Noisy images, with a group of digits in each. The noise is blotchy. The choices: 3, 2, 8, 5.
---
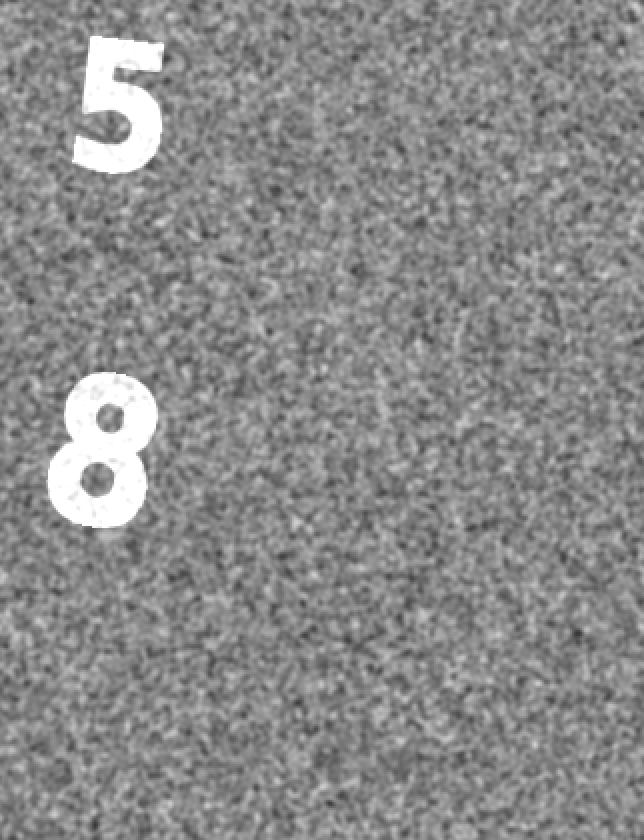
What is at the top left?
5
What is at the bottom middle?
nothing
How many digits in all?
2
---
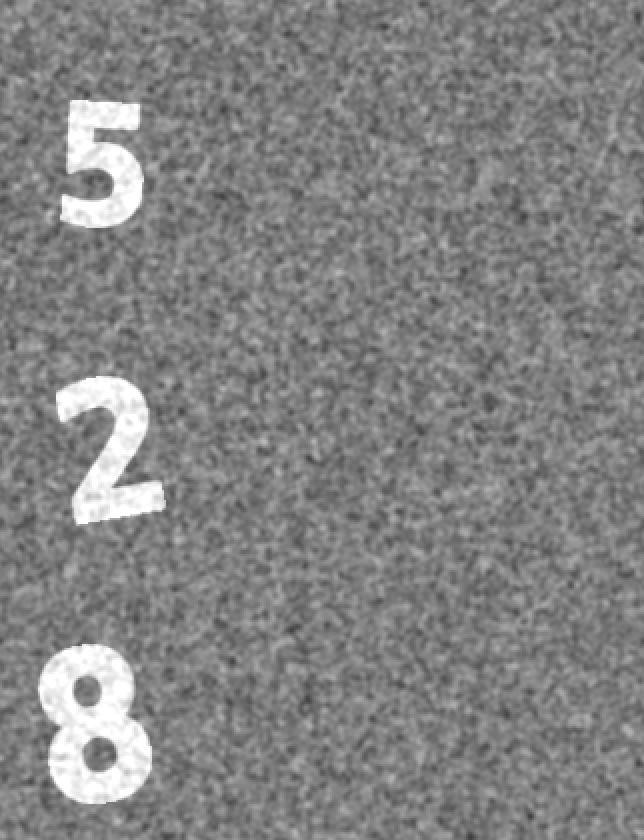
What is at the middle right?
nothing
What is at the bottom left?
8
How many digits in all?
3
